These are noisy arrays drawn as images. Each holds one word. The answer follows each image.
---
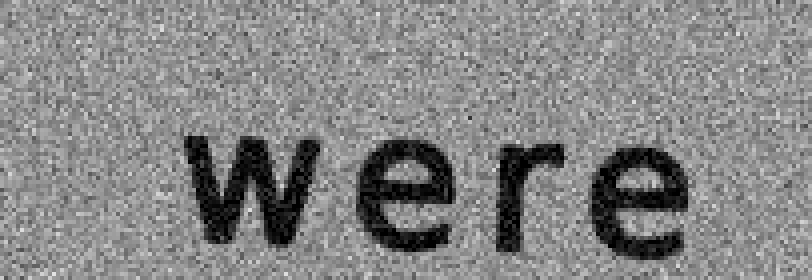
were
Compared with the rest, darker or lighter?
darker
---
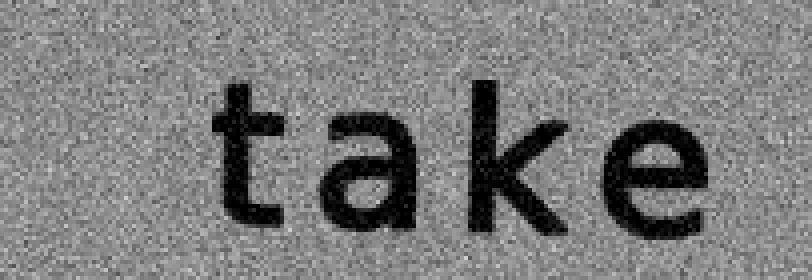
take
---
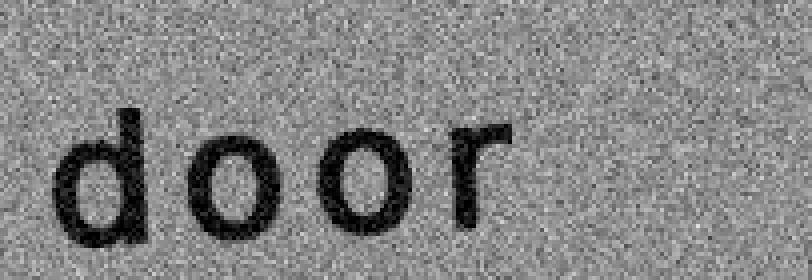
door
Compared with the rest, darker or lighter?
darker
